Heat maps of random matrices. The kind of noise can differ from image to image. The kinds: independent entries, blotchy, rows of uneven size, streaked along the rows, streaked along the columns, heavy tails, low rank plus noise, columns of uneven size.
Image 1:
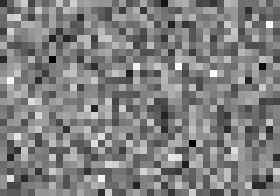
independent entries
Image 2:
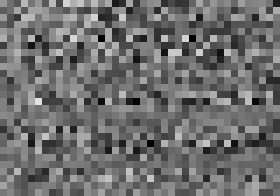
rows of uneven size
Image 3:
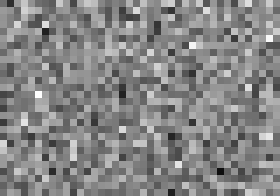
independent entries
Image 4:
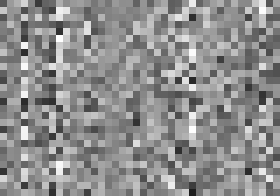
columns of uneven size
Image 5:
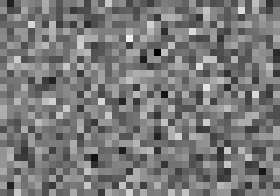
independent entries
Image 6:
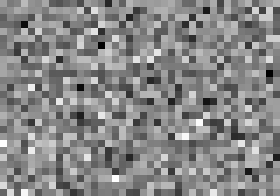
independent entries
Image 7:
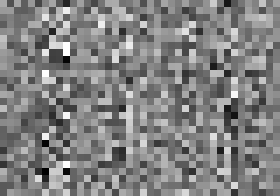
columns of uneven size
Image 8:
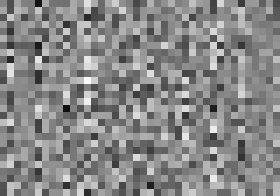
columns of uneven size
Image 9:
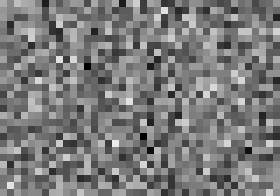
independent entries
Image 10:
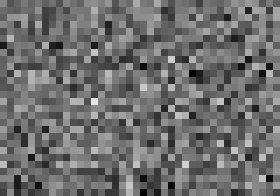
low rank plus noise
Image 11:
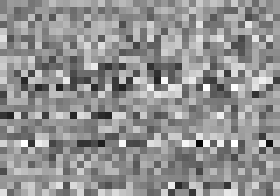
rows of uneven size
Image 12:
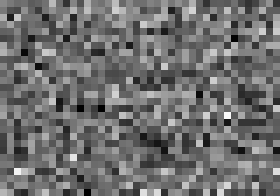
low rank plus noise
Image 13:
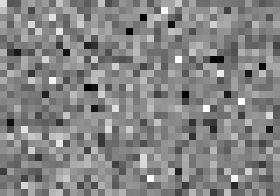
heavy tails
